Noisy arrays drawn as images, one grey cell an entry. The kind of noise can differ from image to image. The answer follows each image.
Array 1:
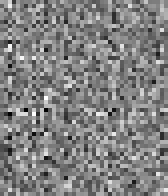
low rank plus noise
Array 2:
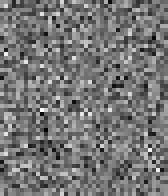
low rank plus noise
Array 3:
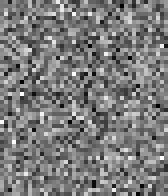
independent entries
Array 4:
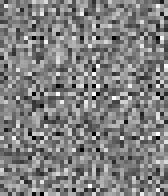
low rank plus noise
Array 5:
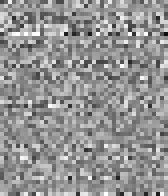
rows of uneven size
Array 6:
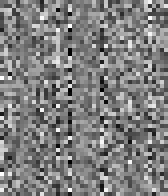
columns of uneven size
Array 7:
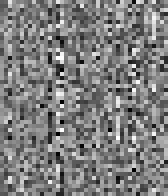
columns of uneven size
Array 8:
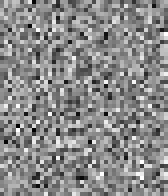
low rank plus noise
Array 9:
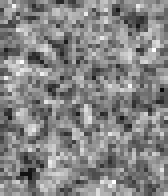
blotchy
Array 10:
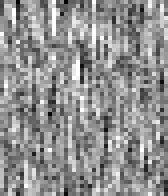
streaked along the columns
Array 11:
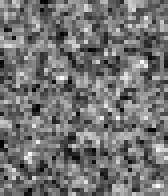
blotchy
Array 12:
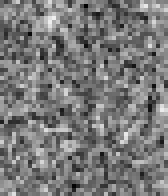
blotchy
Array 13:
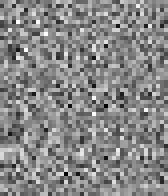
low rank plus noise
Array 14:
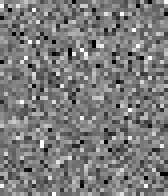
heavy tails
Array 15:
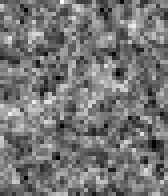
blotchy
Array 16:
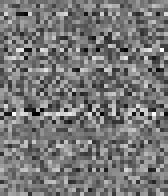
rows of uneven size
